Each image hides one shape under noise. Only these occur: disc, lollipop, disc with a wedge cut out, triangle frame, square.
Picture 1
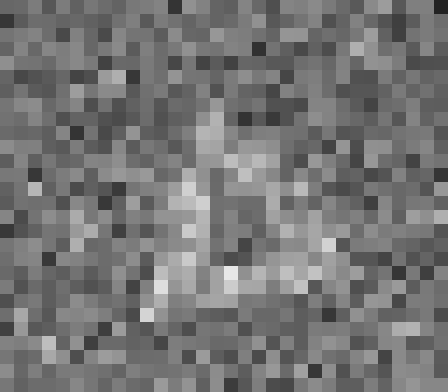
light triangle frame
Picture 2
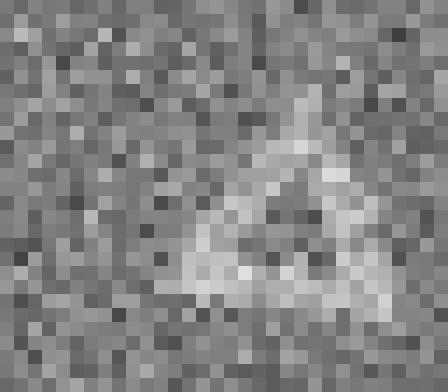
light triangle frame
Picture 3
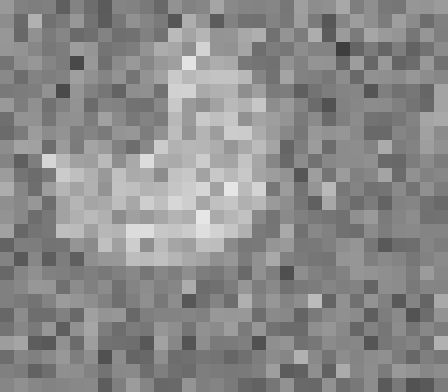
light disc with a wedge cut out
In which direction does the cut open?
up and left
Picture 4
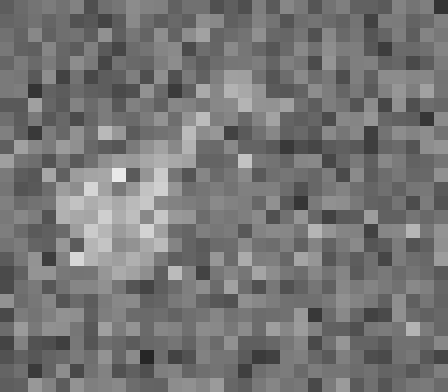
light lollipop
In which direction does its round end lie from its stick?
down and left
